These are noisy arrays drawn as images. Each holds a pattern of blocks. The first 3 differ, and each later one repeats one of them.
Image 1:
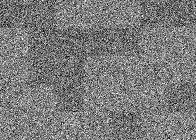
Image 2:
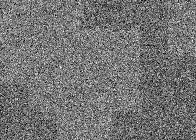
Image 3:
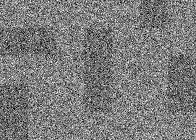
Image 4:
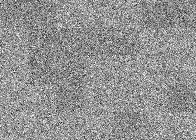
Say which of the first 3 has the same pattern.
1
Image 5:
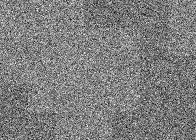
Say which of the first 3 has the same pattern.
2
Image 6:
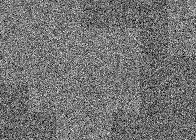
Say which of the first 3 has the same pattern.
2
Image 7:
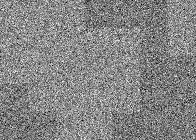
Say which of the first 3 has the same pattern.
2
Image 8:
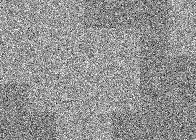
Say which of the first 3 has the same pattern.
2
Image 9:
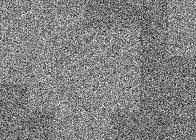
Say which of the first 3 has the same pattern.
2
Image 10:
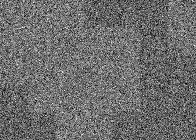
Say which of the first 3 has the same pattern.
2
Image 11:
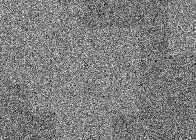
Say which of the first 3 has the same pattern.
2
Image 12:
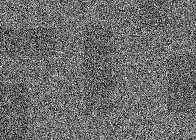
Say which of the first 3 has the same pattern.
3
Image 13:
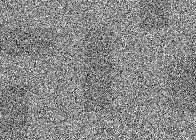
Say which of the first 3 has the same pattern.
3
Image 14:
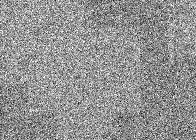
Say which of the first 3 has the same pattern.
2
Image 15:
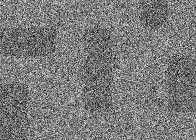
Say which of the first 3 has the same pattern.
3
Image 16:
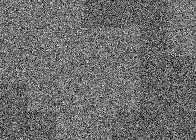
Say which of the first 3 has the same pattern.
2
